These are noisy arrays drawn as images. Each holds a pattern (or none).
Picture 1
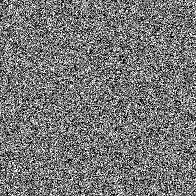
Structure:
only noise
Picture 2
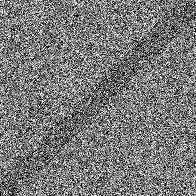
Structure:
a diagonal band
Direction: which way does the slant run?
bottom left to top right
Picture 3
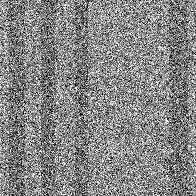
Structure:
bands of columns
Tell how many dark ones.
4
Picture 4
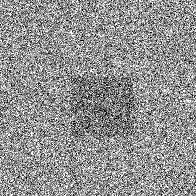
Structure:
one block
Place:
centre
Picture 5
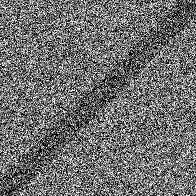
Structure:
a diagonal band
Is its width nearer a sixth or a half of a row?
a sixth
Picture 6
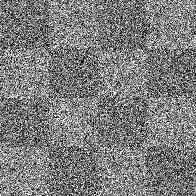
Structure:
a checkerboard
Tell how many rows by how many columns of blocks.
4 by 4
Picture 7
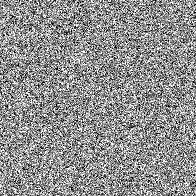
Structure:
only noise
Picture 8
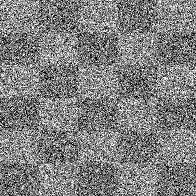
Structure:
a checkerboard
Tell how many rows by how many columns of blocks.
6 by 5
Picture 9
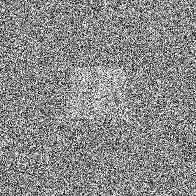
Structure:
one block
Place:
centre
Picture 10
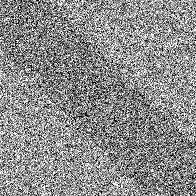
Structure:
a diagonal band
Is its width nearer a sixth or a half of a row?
a half
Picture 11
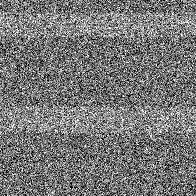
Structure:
bands of rows
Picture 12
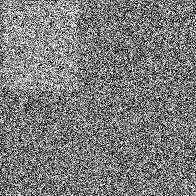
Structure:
one block
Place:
top left
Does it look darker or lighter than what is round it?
lighter
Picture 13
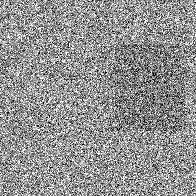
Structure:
one block
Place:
middle right
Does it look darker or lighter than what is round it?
darker
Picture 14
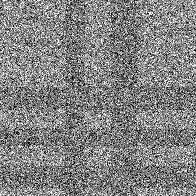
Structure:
bands of rows crossing bands of columns
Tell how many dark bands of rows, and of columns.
3 and 2
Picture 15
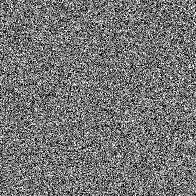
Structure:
only noise
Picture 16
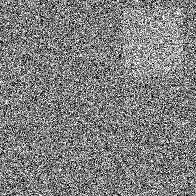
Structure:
one block
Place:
top right
